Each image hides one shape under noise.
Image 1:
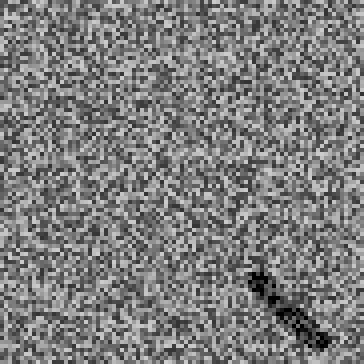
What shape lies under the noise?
bar
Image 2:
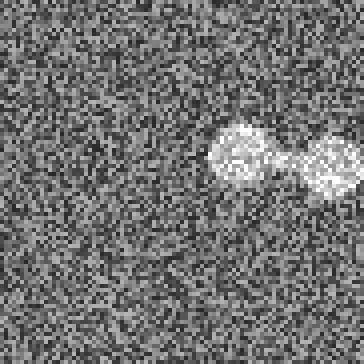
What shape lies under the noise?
dumbbell
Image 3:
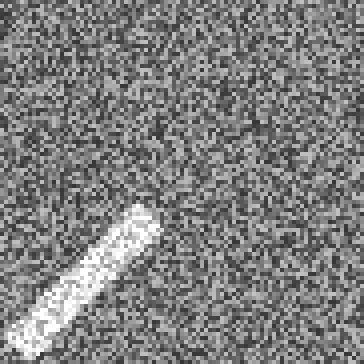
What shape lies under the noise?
bar
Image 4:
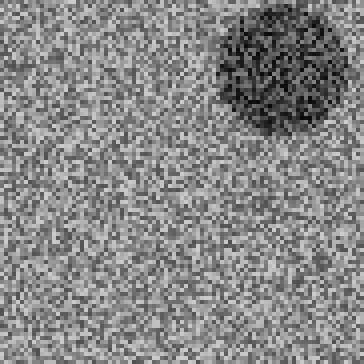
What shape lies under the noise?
disc
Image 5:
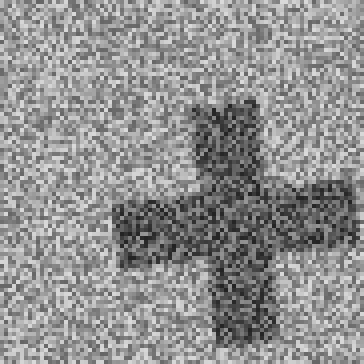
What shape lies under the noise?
cross
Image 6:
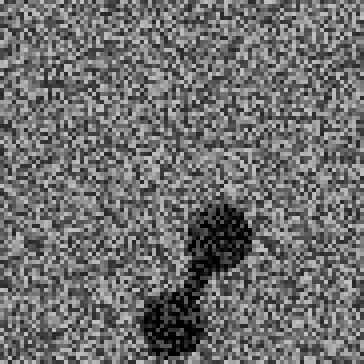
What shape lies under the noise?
dumbbell
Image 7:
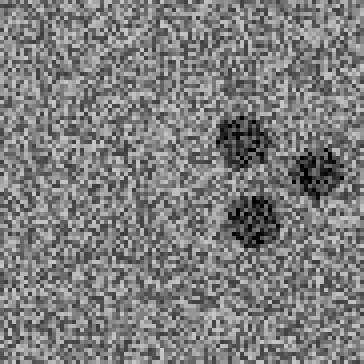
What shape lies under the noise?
three dots
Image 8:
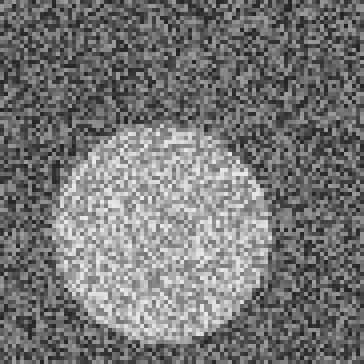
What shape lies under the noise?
disc
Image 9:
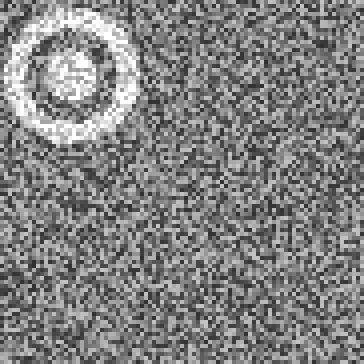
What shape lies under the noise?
bullseye
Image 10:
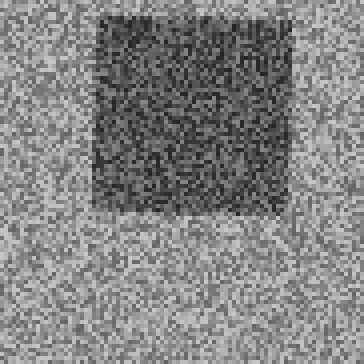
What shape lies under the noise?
square
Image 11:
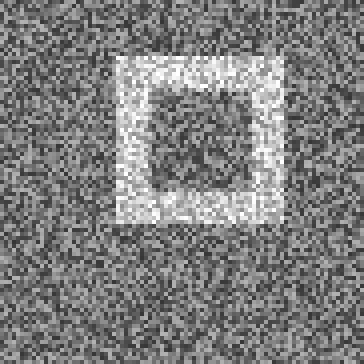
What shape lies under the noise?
square frame
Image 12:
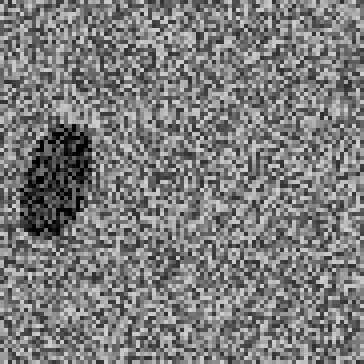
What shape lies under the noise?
ellipse
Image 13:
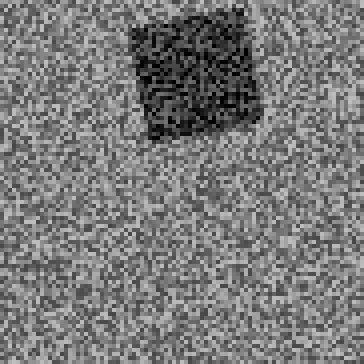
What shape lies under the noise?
square
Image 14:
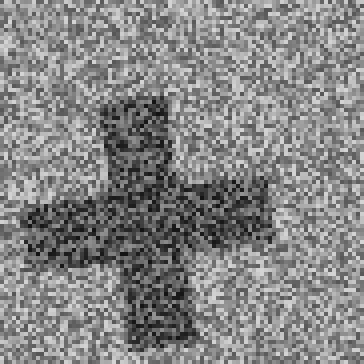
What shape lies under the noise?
cross
